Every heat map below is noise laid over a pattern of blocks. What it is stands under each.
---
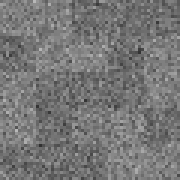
the same after a half turn
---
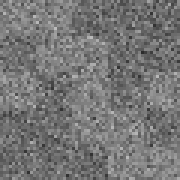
the same after a half turn
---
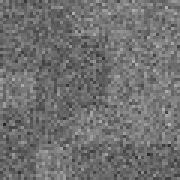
no symmetry
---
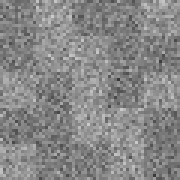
the same after a half turn
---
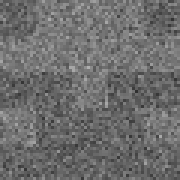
left and right mirror each other
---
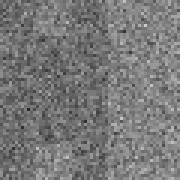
top and bottom mirror each other
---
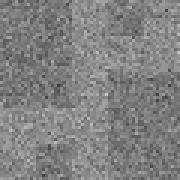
the same after a half turn
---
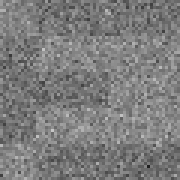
top and bottom mirror each other
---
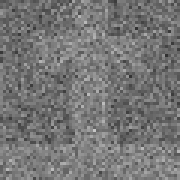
left and right mirror each other
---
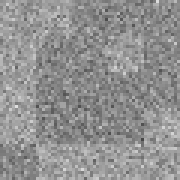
mirrored about the diagonal from the bottom left
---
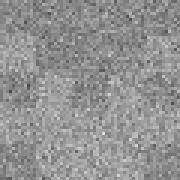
left and right mirror each other
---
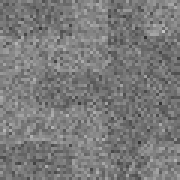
top and bottom mirror each other
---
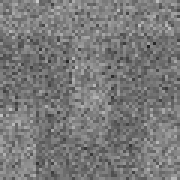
left and right mirror each other
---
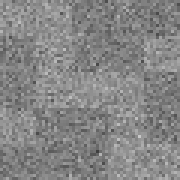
the same after a half turn
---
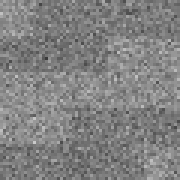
the same after a half turn
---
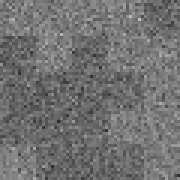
mirrored about the diagonal from the bottom left
